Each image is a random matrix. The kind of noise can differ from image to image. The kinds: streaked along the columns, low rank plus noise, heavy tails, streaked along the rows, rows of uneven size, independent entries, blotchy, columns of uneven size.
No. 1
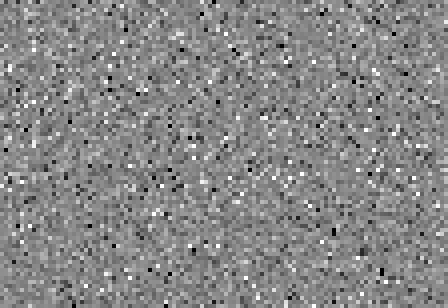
heavy tails
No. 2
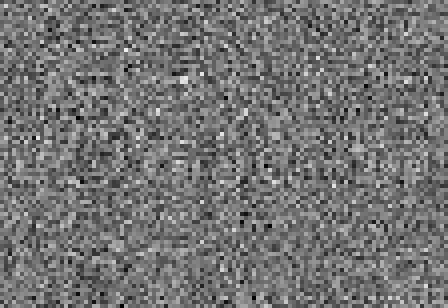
low rank plus noise
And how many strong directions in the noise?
five to eight
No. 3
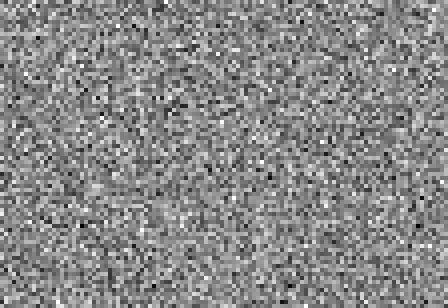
independent entries
